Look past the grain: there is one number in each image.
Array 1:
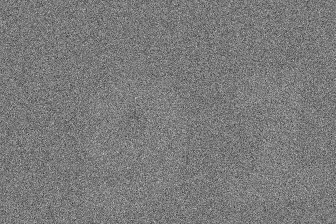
91
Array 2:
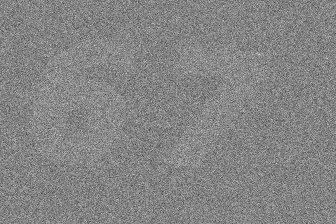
67
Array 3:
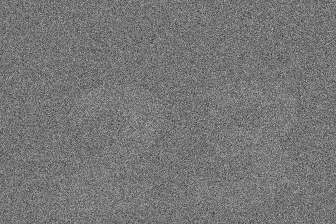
23
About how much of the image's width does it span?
two thirds
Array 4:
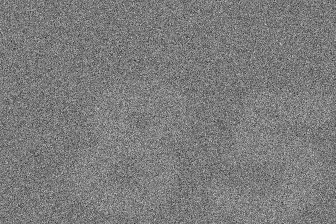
85
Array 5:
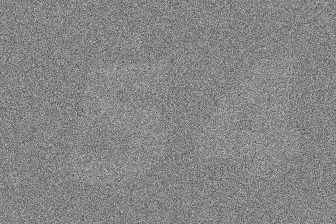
54
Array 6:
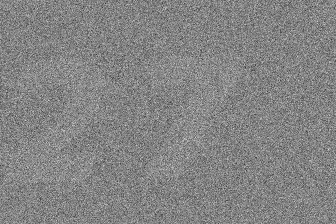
27
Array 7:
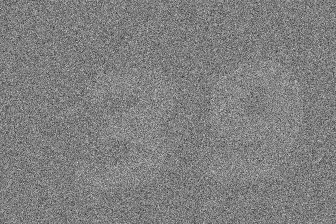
39
